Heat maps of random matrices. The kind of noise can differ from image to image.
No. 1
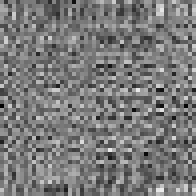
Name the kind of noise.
low rank plus noise
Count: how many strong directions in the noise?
two
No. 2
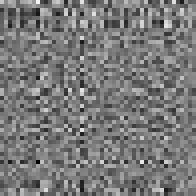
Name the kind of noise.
low rank plus noise
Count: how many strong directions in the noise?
two
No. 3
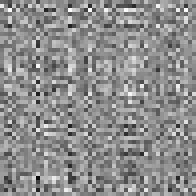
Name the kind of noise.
low rank plus noise
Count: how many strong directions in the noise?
two
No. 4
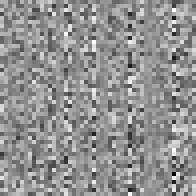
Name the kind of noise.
columns of uneven size
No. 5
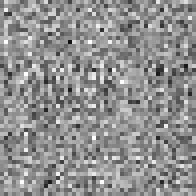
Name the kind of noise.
low rank plus noise
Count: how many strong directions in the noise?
five to eight
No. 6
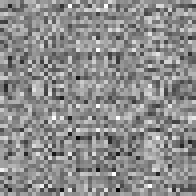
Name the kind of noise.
low rank plus noise
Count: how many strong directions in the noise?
three or four
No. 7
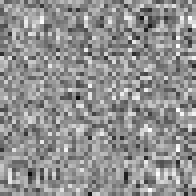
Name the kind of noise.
low rank plus noise
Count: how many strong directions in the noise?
three or four
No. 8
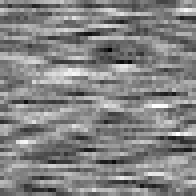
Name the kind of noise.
streaked along the rows
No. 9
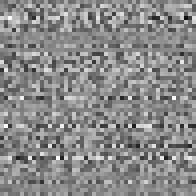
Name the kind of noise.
rows of uneven size
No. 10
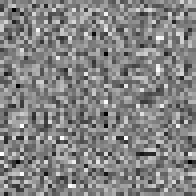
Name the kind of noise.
low rank plus noise
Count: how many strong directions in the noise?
five to eight
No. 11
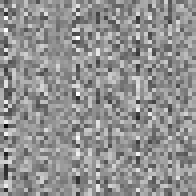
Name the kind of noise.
columns of uneven size
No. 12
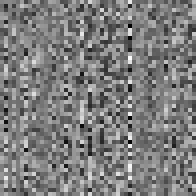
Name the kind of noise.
columns of uneven size
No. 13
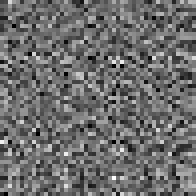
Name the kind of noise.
low rank plus noise
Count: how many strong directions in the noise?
three or four
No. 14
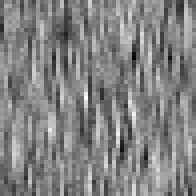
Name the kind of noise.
streaked along the columns
